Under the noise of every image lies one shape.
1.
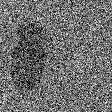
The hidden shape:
footprint
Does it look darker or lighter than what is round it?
darker
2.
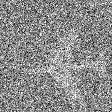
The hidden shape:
airplane
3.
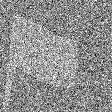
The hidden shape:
flag
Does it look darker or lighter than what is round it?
lighter
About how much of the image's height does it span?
nearly all
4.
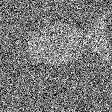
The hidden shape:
fish
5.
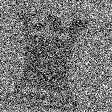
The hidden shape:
chess rook
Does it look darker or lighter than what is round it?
darker
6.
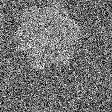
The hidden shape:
flower
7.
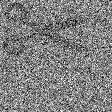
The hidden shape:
pair of scissors
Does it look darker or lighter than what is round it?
darker
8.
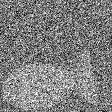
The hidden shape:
fish
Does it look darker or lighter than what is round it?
lighter
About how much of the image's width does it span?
nearly all
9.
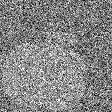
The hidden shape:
apple
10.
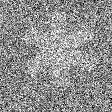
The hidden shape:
asterisk
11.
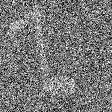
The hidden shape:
musical note
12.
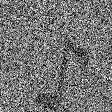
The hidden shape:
musical note
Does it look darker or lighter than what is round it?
darker
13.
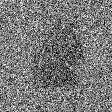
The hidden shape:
chess knight
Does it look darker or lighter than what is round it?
darker
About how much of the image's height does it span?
two thirds
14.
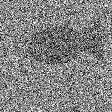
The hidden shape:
fish
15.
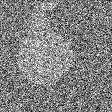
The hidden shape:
pear
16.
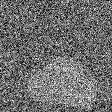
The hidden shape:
cloud
